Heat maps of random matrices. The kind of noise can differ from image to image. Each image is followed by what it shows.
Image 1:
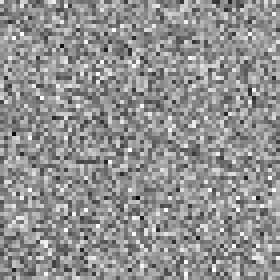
independent entries
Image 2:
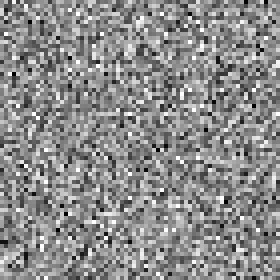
independent entries
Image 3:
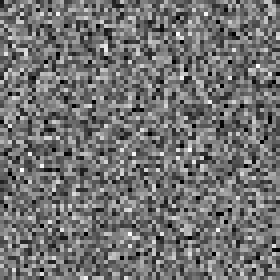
independent entries
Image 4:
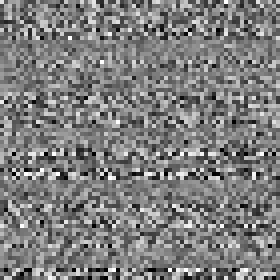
rows of uneven size
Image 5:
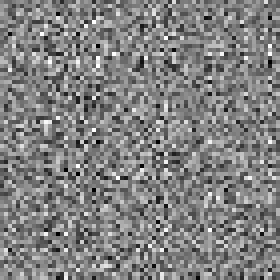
low rank plus noise
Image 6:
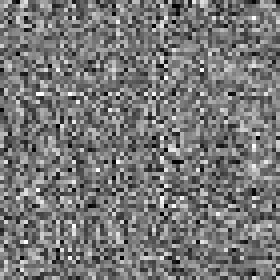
low rank plus noise
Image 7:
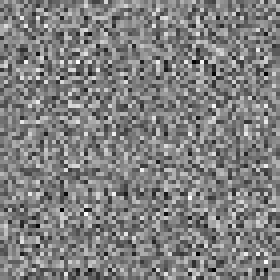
low rank plus noise
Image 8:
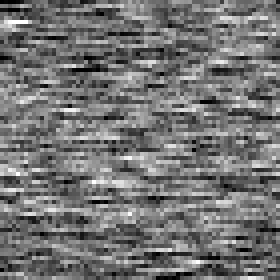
streaked along the rows
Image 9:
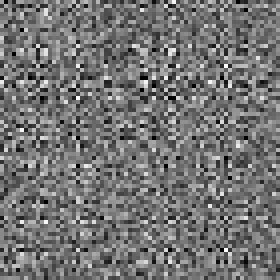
low rank plus noise
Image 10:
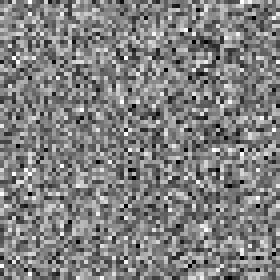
low rank plus noise
